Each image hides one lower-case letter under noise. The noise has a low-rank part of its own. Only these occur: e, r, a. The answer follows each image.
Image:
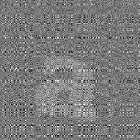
a
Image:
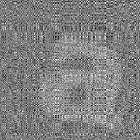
a
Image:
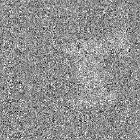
r
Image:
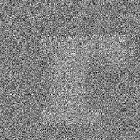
r
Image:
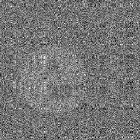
e
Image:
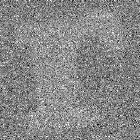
r
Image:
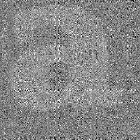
a
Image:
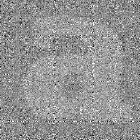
a
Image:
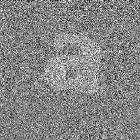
a
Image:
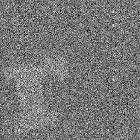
r
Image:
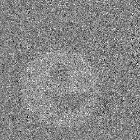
e
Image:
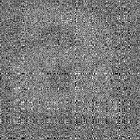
a
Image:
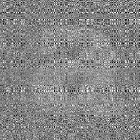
a
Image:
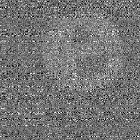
e
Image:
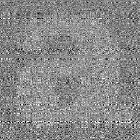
a
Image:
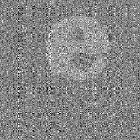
e
